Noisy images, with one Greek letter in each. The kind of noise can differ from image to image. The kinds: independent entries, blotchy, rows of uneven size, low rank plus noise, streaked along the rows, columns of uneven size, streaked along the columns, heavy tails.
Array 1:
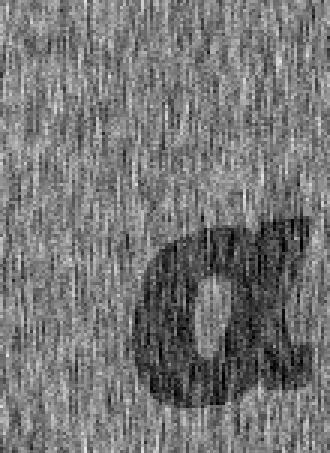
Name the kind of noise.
streaked along the columns
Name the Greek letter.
alpha
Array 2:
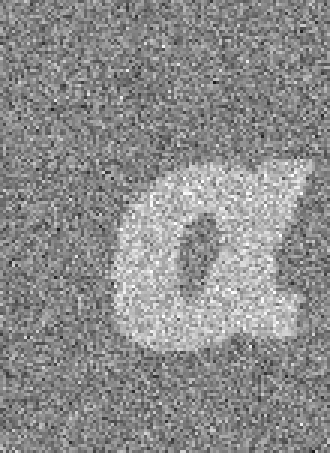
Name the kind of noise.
independent entries
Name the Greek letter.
alpha
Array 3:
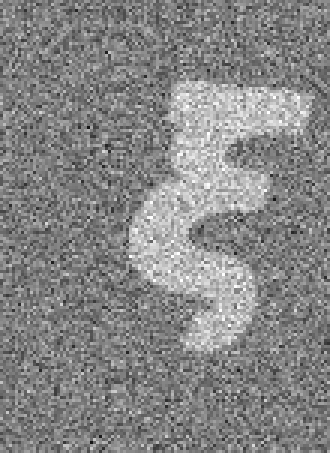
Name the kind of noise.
low rank plus noise
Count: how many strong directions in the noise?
five to eight
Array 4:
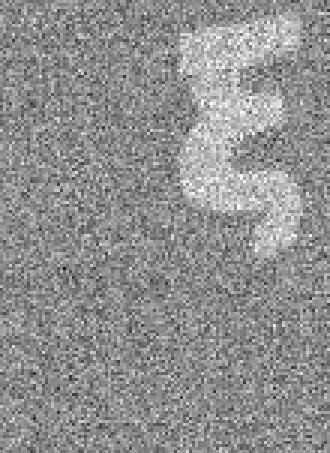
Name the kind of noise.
low rank plus noise
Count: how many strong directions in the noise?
five to eight
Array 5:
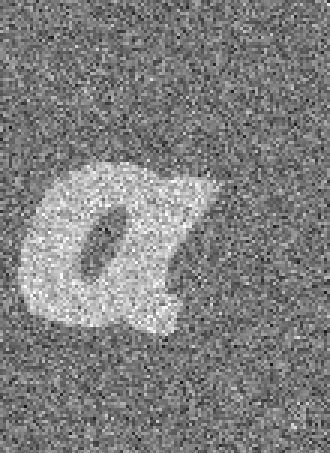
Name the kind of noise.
independent entries
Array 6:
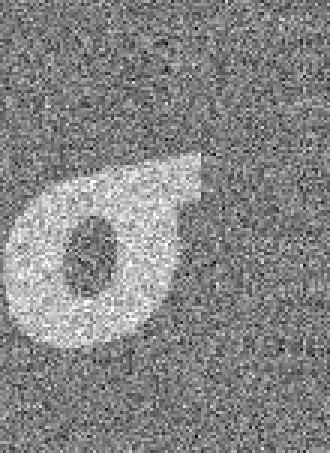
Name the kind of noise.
low rank plus noise
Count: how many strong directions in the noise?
two
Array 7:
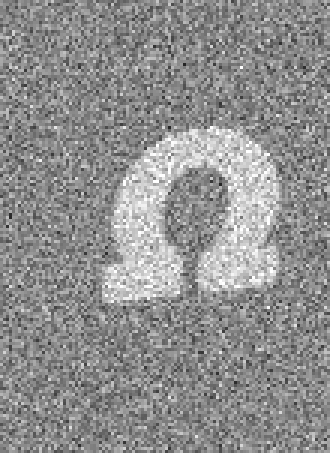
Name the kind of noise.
low rank plus noise
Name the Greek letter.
omega
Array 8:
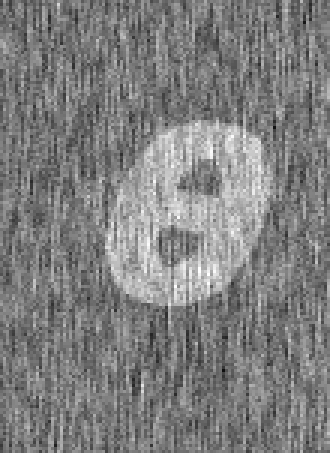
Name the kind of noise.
streaked along the columns
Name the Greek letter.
theta
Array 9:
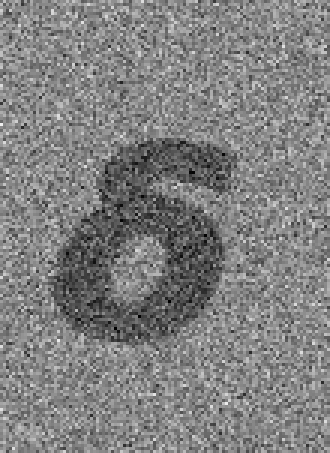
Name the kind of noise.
independent entries
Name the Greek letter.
delta
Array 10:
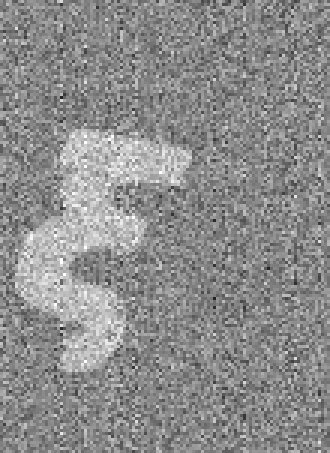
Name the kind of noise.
columns of uneven size
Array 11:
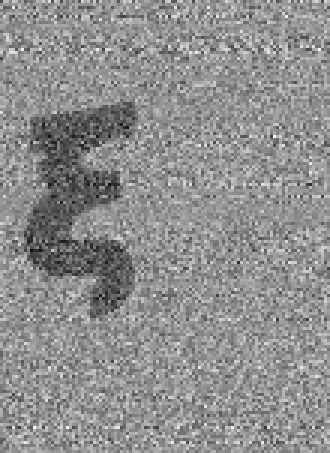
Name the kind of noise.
rows of uneven size
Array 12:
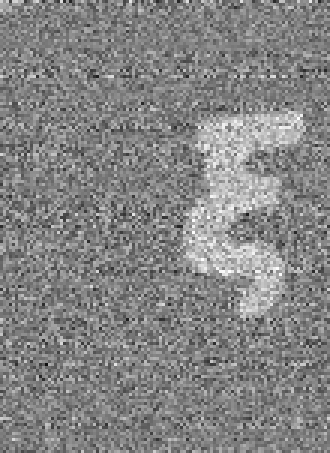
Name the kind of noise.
rows of uneven size
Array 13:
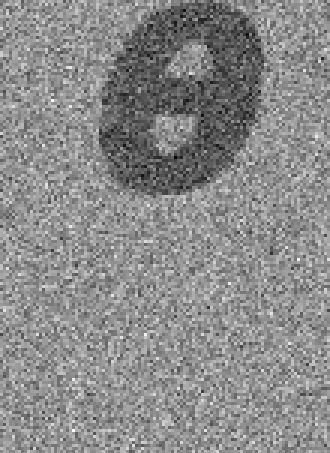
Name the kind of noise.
independent entries
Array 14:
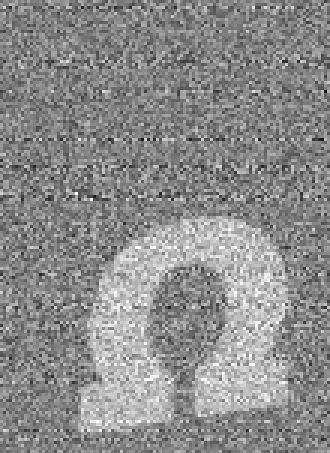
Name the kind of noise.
rows of uneven size
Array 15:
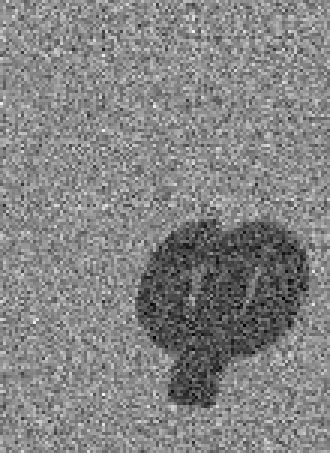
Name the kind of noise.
low rank plus noise
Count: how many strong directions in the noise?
three or four
